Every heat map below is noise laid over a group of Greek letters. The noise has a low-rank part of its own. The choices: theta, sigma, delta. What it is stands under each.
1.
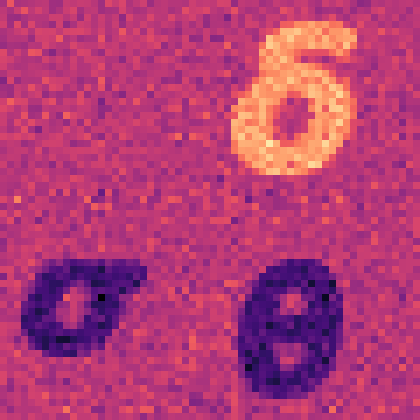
top right: light delta; bottom left: dark sigma; bottom right: dark theta
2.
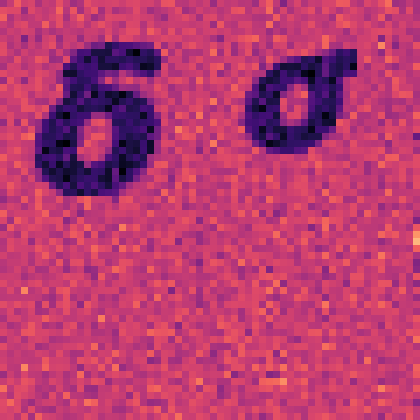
top left: dark delta; top right: dark sigma
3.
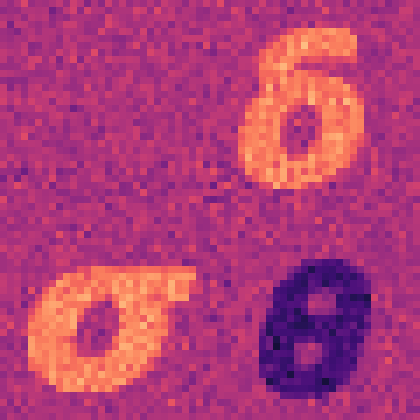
top right: light delta; bottom left: light sigma; bottom right: dark theta
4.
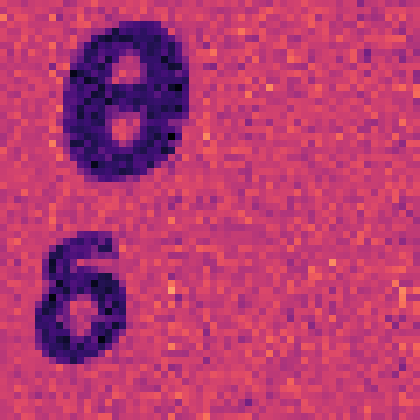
top left: dark theta; bottom left: dark delta
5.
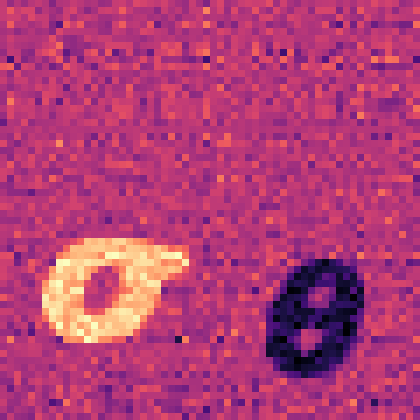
bottom left: light sigma; bottom right: dark theta
